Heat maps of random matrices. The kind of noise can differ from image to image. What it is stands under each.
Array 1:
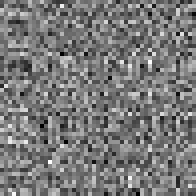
low rank plus noise
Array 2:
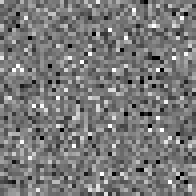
heavy tails
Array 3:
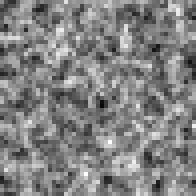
blotchy
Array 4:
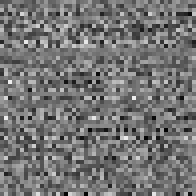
rows of uneven size
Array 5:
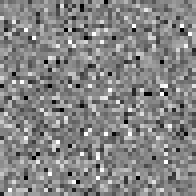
heavy tails
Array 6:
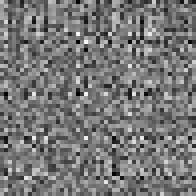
low rank plus noise
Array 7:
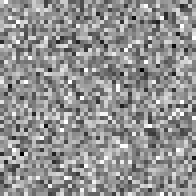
independent entries
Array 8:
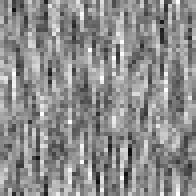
streaked along the columns
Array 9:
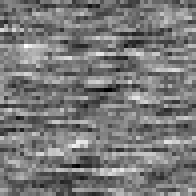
streaked along the rows
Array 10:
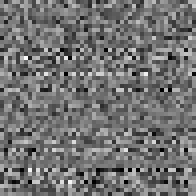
rows of uneven size
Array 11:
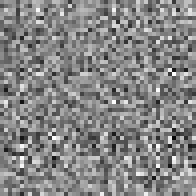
low rank plus noise
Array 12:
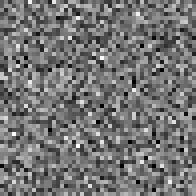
independent entries
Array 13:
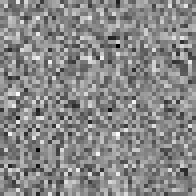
low rank plus noise
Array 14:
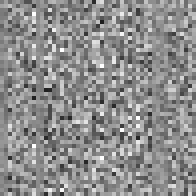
columns of uneven size
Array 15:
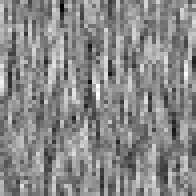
streaked along the columns
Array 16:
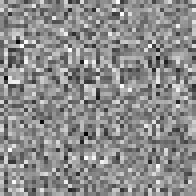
low rank plus noise
